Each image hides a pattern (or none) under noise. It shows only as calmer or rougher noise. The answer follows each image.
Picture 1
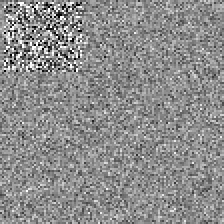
one block
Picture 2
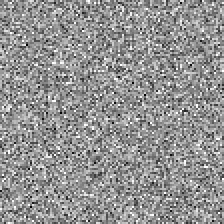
only noise
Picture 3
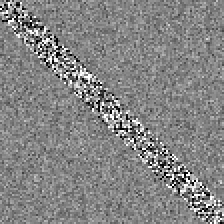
a diagonal band
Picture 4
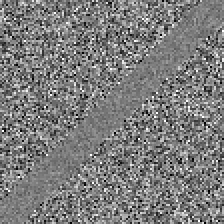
a diagonal band
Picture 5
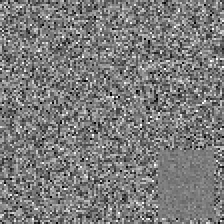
one block
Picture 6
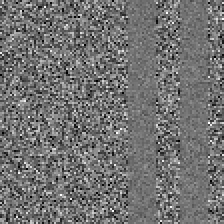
bands of columns
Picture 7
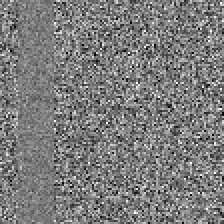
one band of columns
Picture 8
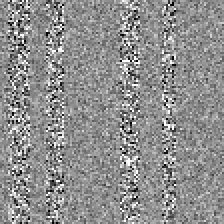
bands of columns
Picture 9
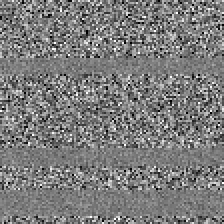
bands of rows
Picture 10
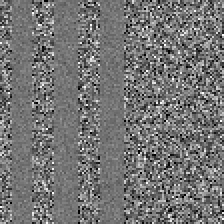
bands of columns
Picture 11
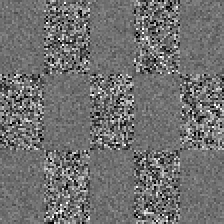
a checkerboard
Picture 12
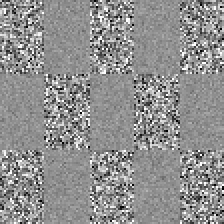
a checkerboard
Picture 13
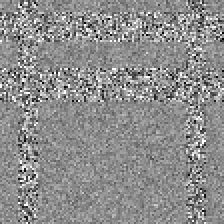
bands of rows crossing bands of columns
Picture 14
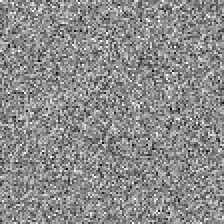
only noise
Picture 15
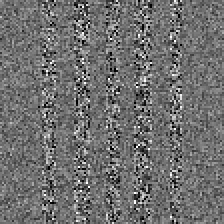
bands of columns
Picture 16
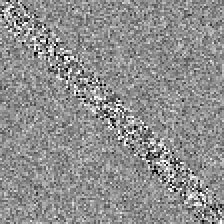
a diagonal band
